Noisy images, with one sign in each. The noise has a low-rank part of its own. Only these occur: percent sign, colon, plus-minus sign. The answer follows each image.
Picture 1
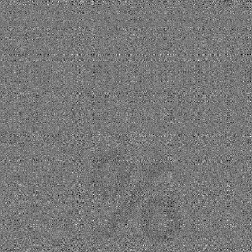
dark percent sign, bottom middle
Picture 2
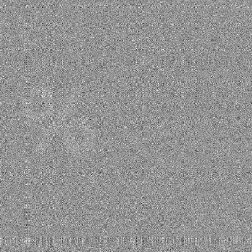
light percent sign, middle left
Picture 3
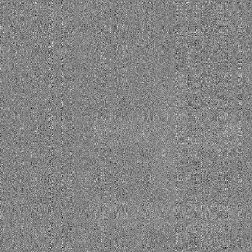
light plus-minus sign
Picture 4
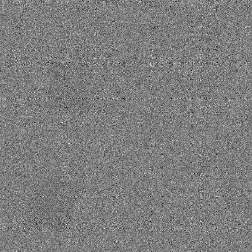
dark colon
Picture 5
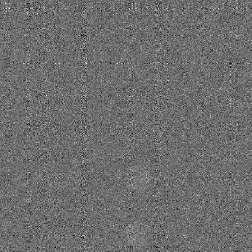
light colon, bottom middle
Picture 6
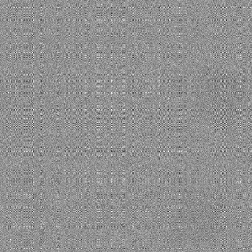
dark colon
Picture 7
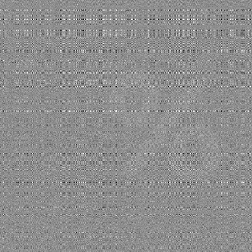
light percent sign
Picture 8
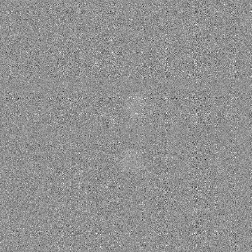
light colon, centre
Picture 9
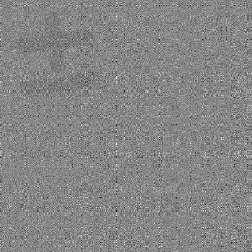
dark plus-minus sign, top left
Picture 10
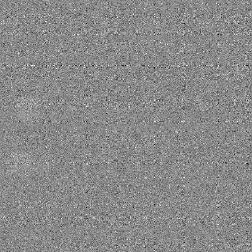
light colon, middle left
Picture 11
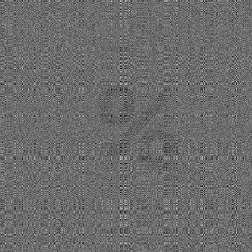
dark percent sign, centre
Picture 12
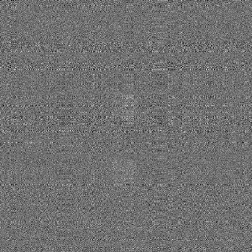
light colon, centre
